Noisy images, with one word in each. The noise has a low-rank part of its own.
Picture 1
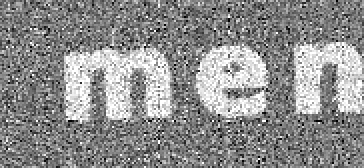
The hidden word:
men
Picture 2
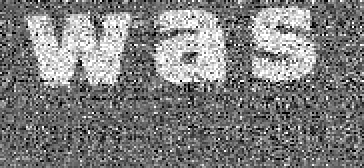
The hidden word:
was
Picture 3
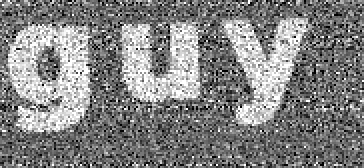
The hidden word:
guy
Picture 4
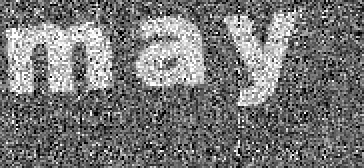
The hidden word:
may
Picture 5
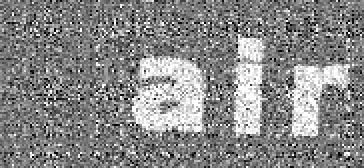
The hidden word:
air
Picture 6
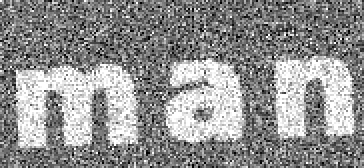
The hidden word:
man
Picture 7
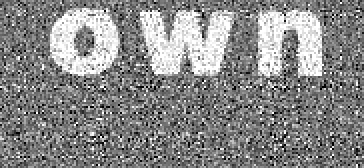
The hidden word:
own
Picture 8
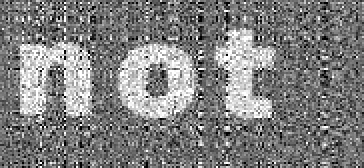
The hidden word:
not
